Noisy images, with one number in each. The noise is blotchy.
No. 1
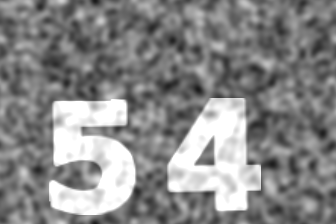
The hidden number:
54
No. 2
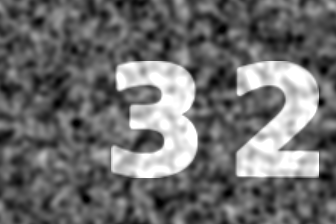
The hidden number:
32
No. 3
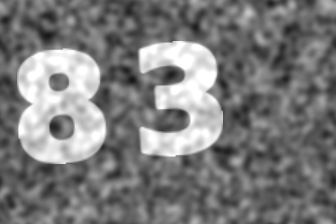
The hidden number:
83
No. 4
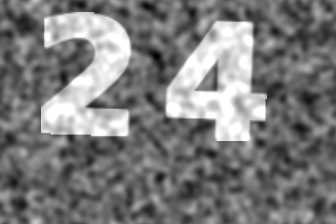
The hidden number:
24
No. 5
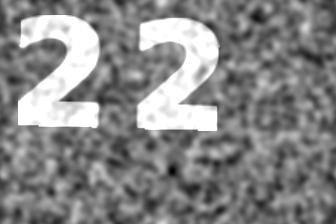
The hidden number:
22
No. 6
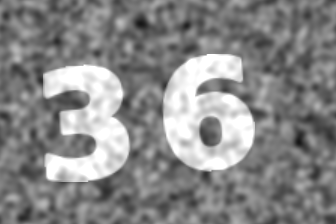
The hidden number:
36
